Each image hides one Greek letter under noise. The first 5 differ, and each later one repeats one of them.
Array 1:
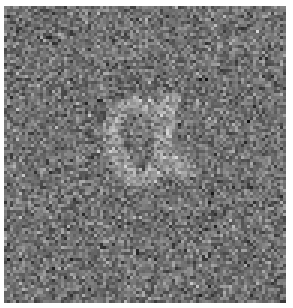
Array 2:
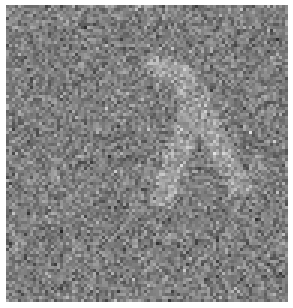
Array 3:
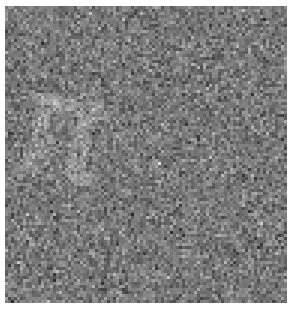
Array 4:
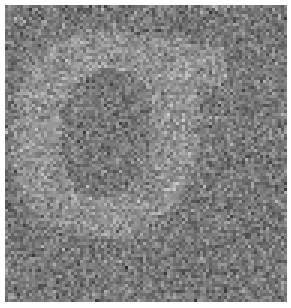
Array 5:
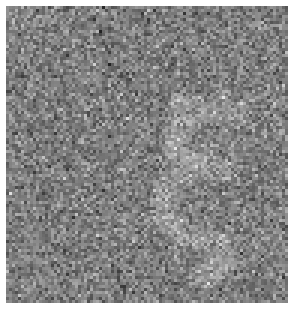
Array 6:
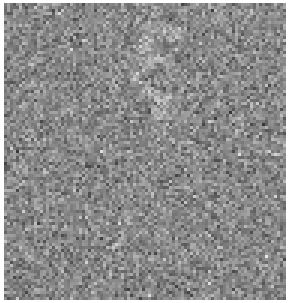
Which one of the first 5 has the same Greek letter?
5
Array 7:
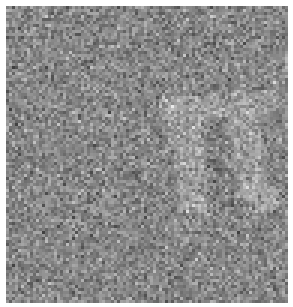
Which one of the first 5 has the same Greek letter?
3
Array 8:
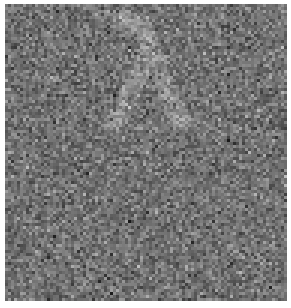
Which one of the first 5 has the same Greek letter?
2
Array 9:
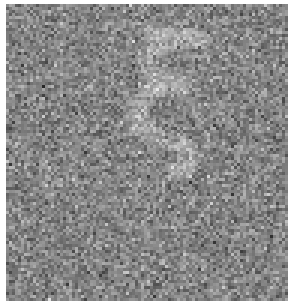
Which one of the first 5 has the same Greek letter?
5
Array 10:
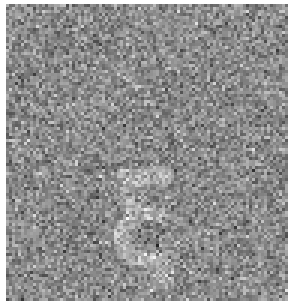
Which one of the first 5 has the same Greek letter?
5
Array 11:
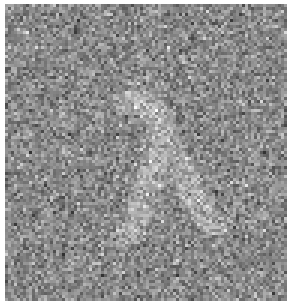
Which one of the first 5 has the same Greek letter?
2
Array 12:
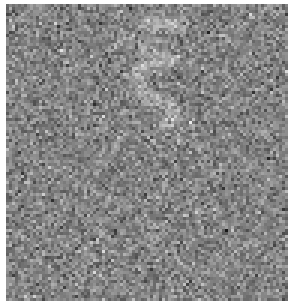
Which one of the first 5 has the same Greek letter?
5
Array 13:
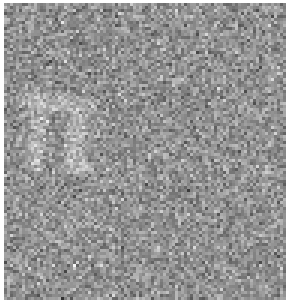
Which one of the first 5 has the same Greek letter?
3
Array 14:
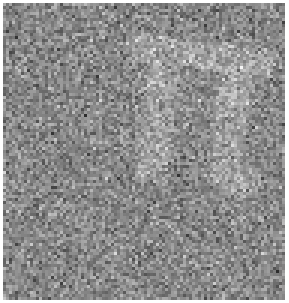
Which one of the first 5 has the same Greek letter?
3
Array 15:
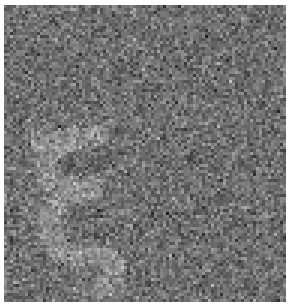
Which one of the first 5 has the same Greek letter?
5
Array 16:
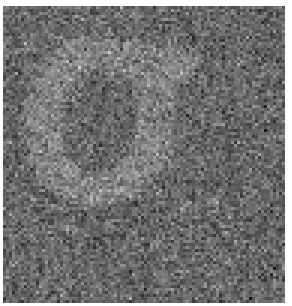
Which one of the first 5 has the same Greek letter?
4
